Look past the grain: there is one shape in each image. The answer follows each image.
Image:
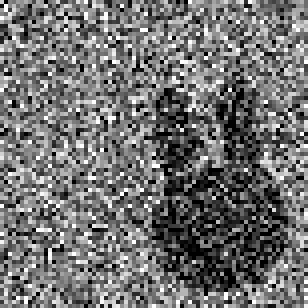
rabbit's head
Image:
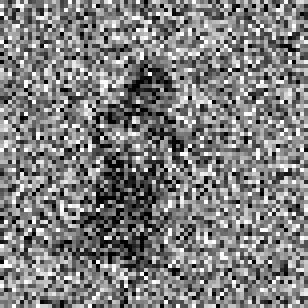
chess bishop
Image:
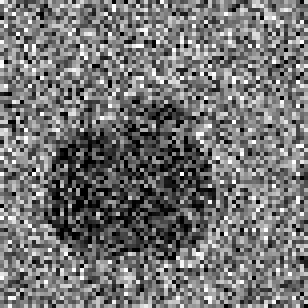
apple
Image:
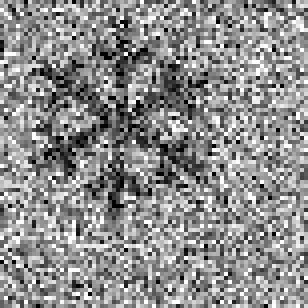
snowflake
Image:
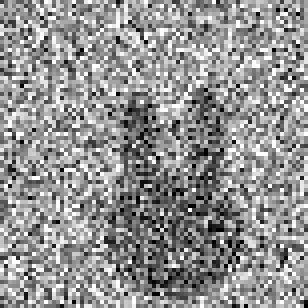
rabbit's head
